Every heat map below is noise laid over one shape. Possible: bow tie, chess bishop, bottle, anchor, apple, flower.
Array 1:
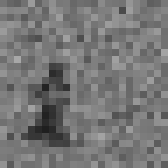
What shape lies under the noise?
chess bishop
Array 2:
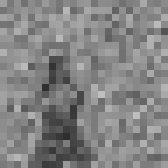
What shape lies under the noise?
chess bishop
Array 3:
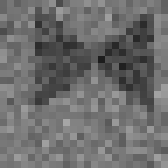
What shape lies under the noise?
bow tie
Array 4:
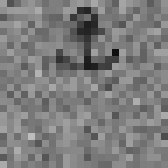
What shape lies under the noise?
anchor
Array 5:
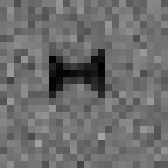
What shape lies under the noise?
bow tie
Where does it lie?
centre
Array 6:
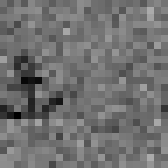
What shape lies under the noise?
anchor
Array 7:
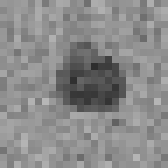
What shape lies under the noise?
apple
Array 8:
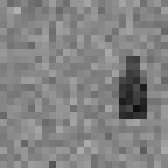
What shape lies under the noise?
bottle
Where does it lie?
middle right
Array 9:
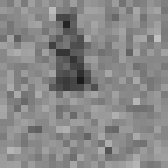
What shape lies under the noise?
chess bishop
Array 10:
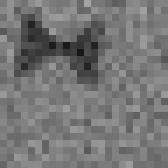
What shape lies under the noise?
bow tie
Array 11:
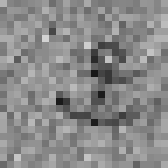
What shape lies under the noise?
anchor
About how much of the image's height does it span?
half
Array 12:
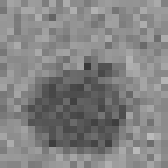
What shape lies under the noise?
apple
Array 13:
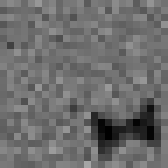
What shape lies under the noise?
bow tie
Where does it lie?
bottom right
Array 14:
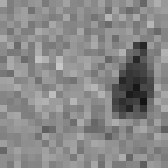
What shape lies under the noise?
bottle
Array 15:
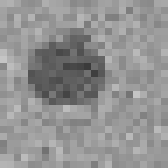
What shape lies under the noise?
apple
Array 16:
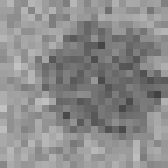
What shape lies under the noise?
flower
